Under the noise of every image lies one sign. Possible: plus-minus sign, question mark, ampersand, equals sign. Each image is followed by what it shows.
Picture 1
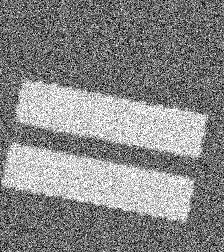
equals sign
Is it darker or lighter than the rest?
lighter
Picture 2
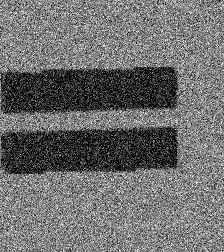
equals sign
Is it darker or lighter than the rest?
darker
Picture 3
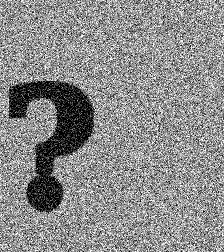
question mark
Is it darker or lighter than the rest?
darker
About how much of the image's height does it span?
half
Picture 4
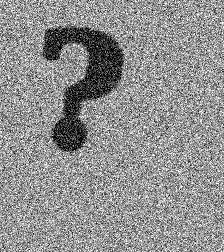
question mark
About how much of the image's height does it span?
half
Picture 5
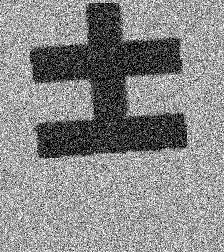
plus-minus sign
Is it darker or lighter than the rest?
darker
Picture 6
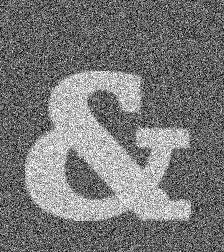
ampersand
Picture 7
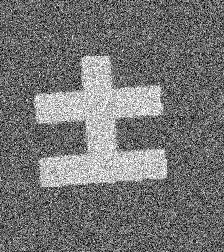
plus-minus sign
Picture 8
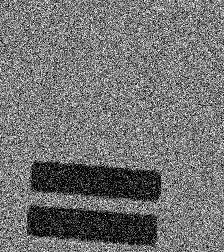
equals sign
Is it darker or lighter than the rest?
darker
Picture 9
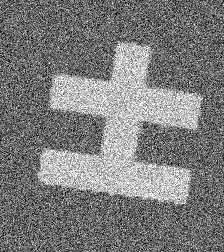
plus-minus sign
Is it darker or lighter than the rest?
lighter
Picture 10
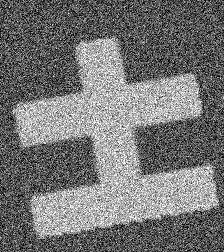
plus-minus sign
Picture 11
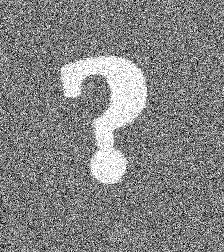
question mark
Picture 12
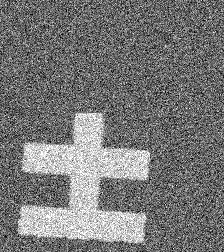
plus-minus sign
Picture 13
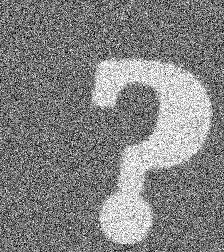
question mark
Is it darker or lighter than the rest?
lighter
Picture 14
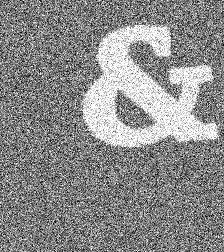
ampersand
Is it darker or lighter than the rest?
lighter
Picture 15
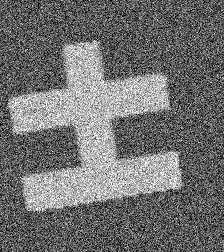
plus-minus sign
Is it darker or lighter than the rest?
lighter
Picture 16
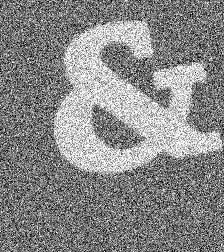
ampersand
